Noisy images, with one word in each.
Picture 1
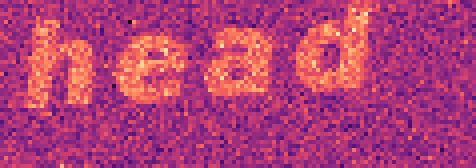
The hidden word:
head
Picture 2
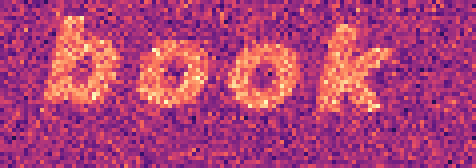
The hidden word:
book
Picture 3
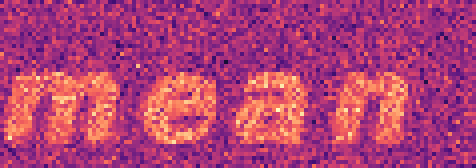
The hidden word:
mean
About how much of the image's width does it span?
nearly all
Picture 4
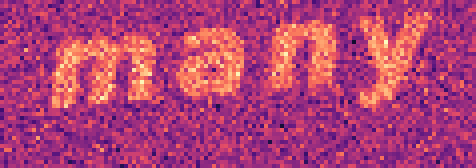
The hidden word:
many
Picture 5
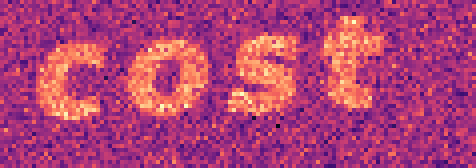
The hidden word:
cost
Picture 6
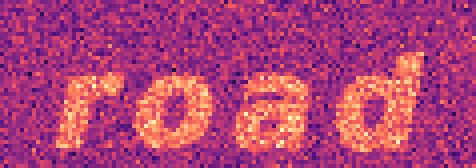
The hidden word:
road
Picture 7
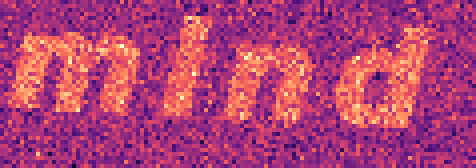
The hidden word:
mind
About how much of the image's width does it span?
nearly all
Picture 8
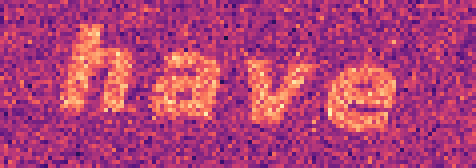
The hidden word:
have
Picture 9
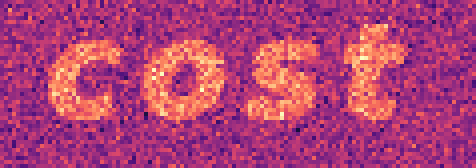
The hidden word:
cost
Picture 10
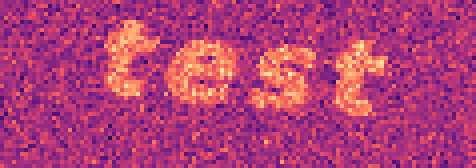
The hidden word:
test
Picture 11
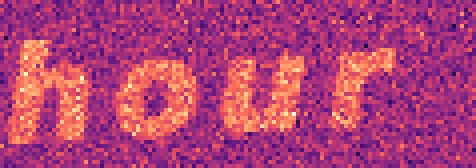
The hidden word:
hour
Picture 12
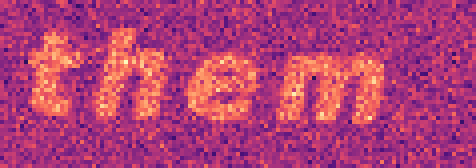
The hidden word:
them
